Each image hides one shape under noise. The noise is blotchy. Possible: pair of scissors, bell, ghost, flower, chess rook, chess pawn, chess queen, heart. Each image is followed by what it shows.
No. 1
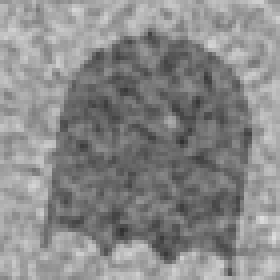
dark ghost
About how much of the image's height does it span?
nearly all
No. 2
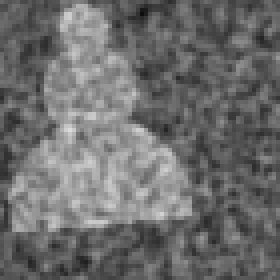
light chess pawn
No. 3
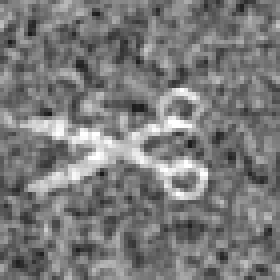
light pair of scissors
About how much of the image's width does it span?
two thirds
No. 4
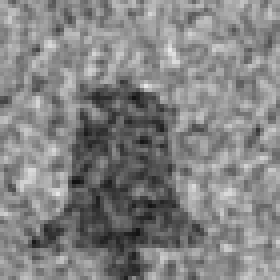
dark bell
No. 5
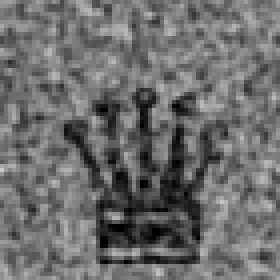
dark chess queen
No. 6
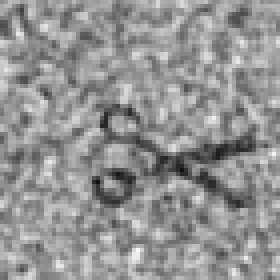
dark pair of scissors
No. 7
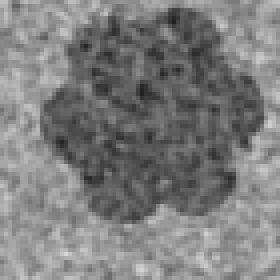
dark flower
